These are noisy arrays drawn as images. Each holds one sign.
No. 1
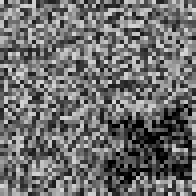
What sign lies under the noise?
not-equal sign
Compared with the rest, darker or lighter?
darker
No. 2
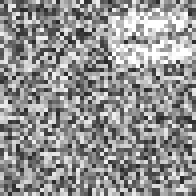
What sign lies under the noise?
equals sign
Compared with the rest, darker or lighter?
lighter
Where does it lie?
top right
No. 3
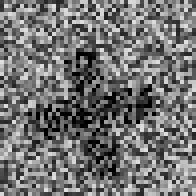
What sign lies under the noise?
plus sign
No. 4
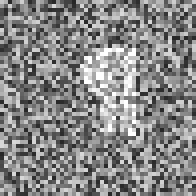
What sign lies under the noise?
pilcrow
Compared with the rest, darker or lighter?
lighter
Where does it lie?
centre
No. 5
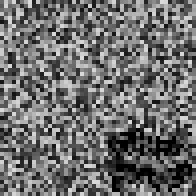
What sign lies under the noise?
approximately sign
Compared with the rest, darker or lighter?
darker
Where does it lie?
bottom right
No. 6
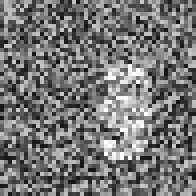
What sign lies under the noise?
section sign
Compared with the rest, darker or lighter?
lighter
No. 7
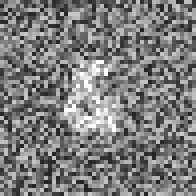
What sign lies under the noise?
ampersand
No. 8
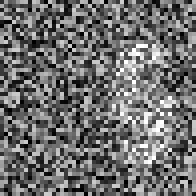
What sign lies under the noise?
section sign
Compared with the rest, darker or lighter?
lighter
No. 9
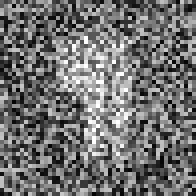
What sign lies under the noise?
pilcrow
